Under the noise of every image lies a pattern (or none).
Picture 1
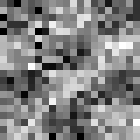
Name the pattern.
a checkerboard
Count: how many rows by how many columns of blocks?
4 by 3
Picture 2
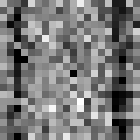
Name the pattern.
bands of columns
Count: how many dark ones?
2
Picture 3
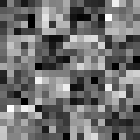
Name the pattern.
a checkerboard
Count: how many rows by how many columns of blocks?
4 by 4
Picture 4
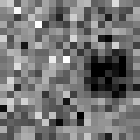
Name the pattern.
one block
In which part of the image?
middle right
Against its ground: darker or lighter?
darker
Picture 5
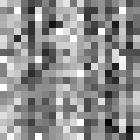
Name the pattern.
bands of columns
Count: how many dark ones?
5
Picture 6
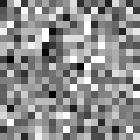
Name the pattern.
only noise
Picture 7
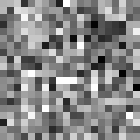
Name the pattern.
only noise
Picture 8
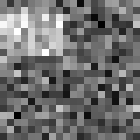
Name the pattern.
one block
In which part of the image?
top left
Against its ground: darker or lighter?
lighter
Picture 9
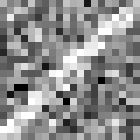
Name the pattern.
a diagonal band
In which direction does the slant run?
bottom left to top right
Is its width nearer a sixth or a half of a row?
a sixth
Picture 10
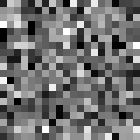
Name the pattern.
only noise
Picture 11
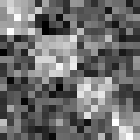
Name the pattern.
blocks along the diagonal
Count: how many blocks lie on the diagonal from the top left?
4
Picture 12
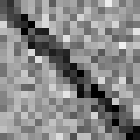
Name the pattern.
a diagonal band
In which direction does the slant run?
top left to bottom right
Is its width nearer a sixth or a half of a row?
a sixth
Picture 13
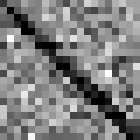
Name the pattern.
a diagonal band
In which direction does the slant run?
top left to bottom right
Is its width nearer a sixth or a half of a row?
a sixth
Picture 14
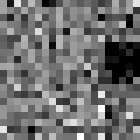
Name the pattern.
one block
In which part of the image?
middle right
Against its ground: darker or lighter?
darker
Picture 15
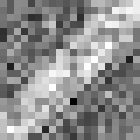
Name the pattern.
a diagonal band
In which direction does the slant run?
bottom left to top right
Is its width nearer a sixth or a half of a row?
a half
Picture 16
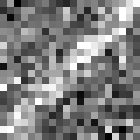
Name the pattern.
a diagonal band
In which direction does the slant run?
bottom left to top right
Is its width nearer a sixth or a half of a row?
a sixth
